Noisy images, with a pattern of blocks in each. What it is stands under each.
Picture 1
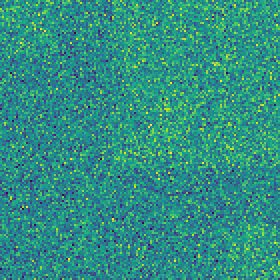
mirrored about the diagonal from the bottom left
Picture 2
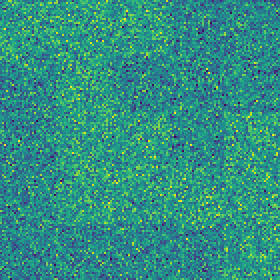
mirrored about the diagonal from the bottom left
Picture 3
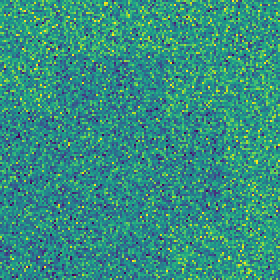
mirrored about the diagonal from the bottom left
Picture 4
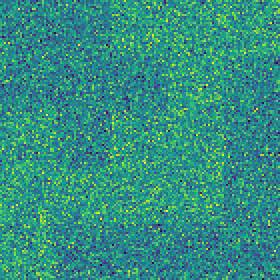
mirrored about the diagonal from the top left
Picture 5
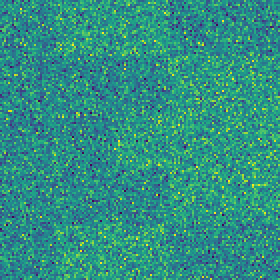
top and bottom mirror each other
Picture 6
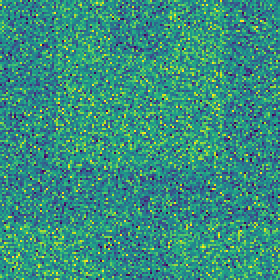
left and right mirror each other
